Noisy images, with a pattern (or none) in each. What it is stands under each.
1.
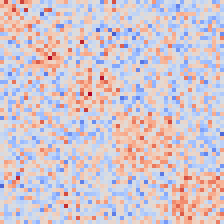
blocks along the diagonal
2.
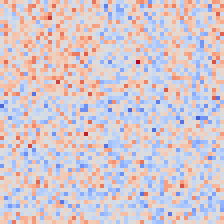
bands of rows crossing bands of columns
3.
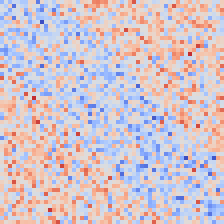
a diagonal band
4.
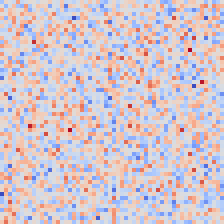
only noise
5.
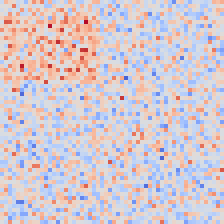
one block
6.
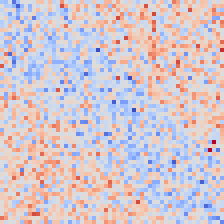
a diagonal band
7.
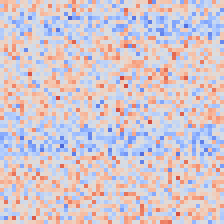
bands of rows
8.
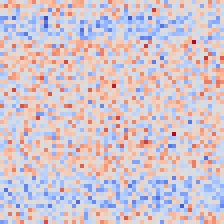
bands of rows
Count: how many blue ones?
2
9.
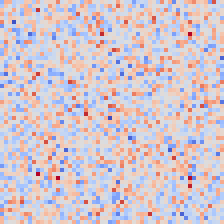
only noise
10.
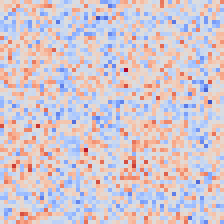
bands of rows crossing bands of columns
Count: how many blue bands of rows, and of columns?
3 and 3
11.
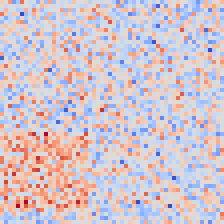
one block
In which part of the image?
bottom left
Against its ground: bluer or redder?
redder
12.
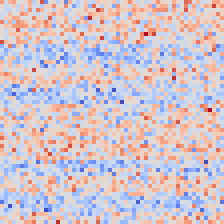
bands of rows
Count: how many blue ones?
4
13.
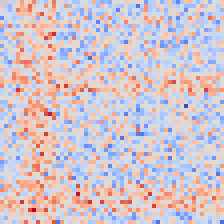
bands of rows crossing bands of columns
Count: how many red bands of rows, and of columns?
2 and 1
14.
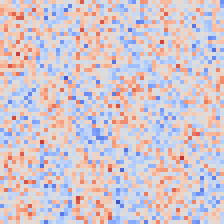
a checkerboard
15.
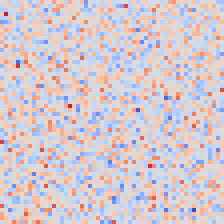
only noise
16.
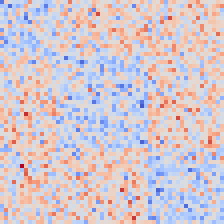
blocks along the diagonal
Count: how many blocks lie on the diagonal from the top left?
3
